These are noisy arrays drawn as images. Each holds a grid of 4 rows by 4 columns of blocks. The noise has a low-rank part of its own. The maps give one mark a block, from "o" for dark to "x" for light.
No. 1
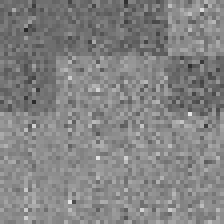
o o o x
o x x o
x x x x
x x x x
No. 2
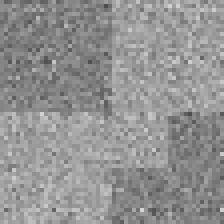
o o x x
o o x x
x x x o
x x o o
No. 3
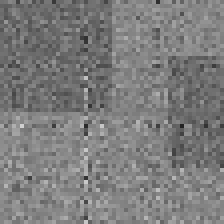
o o x x
o o x o
x x x o
x x x x
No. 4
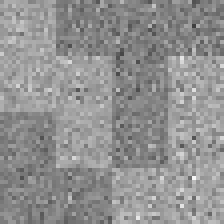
x o o o
x x o x
o x o x
o o x x
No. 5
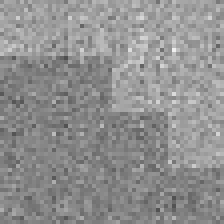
x x x x
o o x x
o o o x
o o o o
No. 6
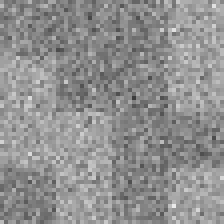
o o o x
x o o x
x x o o
o x o x
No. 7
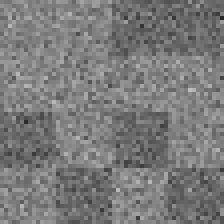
x x o o
x x x x
o x o x
x o x o
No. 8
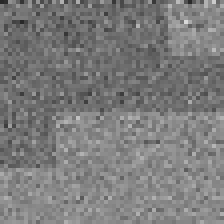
o o o x
o o o o
o x x x
x x x x
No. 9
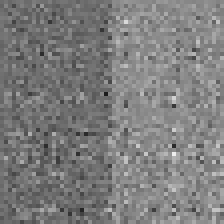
o o x x
o o x x
o o x x
o o x x
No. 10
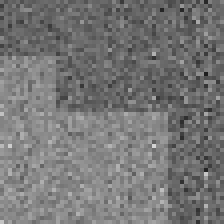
o o o o
x o o o
x x x o
x x x o
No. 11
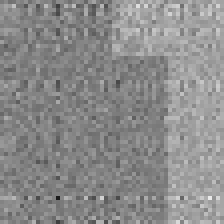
o o x x
o o o x
o o o x
o o o x
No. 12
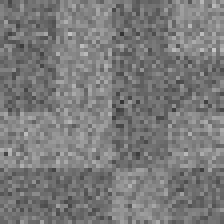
o x o x
o x o o
x x o x
o o x o
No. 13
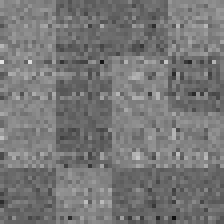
x o o x
x o x o
x o x x
o x o o
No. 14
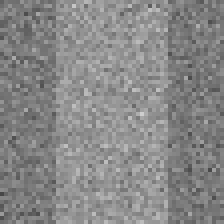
o x x o
o x x o
o x x o
o x x o
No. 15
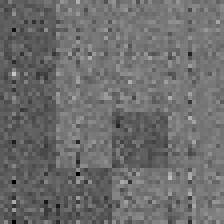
o x x x
o x x x
o x o x
o o x x
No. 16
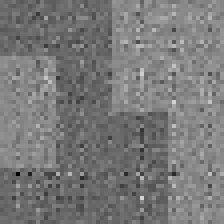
o o x x
x o x x
x o o x
o o o x
